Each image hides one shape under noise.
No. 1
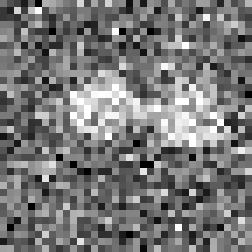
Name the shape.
dumbbell
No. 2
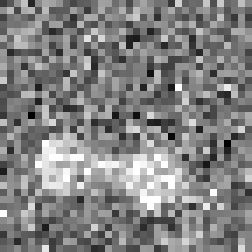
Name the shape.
dumbbell
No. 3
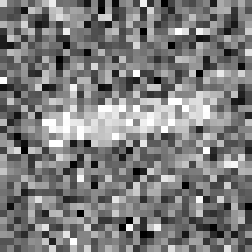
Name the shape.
bar
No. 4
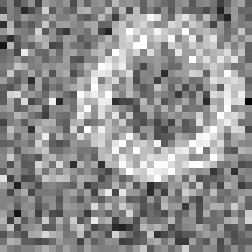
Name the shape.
ring
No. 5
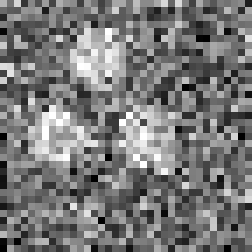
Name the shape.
three dots
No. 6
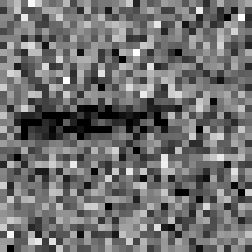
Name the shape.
bar
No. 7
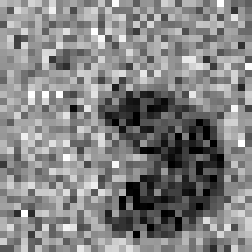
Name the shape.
disc with a wedge cut out
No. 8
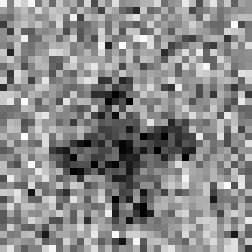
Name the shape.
cross
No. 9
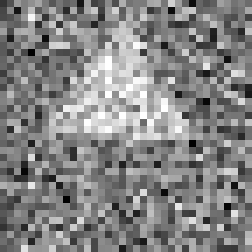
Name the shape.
triangle
